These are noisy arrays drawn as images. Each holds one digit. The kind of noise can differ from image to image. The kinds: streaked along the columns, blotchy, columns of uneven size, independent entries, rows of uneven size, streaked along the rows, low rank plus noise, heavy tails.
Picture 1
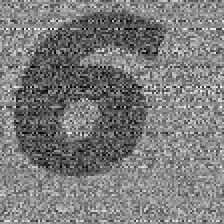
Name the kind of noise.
rows of uneven size
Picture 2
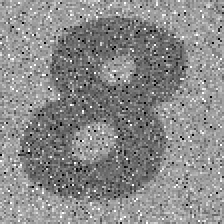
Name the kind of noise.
heavy tails
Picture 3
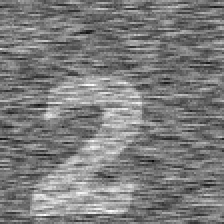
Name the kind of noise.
streaked along the rows
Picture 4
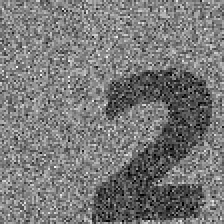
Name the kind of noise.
independent entries
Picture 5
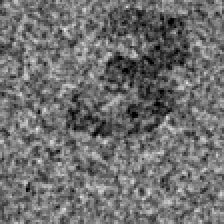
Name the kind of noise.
blotchy
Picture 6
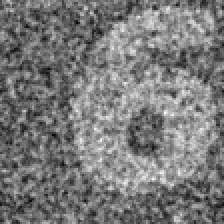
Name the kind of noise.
blotchy
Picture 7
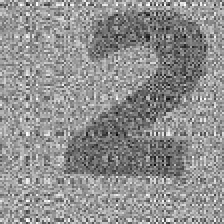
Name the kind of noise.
low rank plus noise
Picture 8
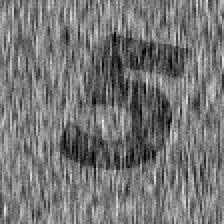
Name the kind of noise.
streaked along the columns
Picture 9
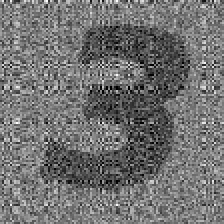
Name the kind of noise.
low rank plus noise
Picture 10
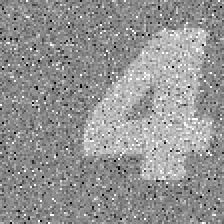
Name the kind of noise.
heavy tails
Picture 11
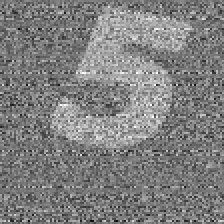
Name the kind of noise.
rows of uneven size
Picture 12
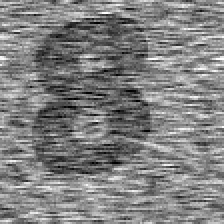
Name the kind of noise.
streaked along the rows
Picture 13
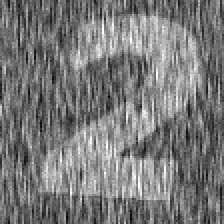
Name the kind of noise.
streaked along the columns
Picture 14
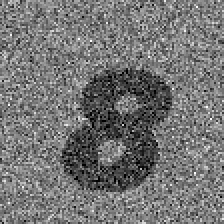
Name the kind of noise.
independent entries
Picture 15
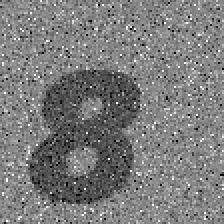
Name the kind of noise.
heavy tails
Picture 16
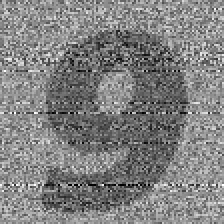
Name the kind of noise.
rows of uneven size
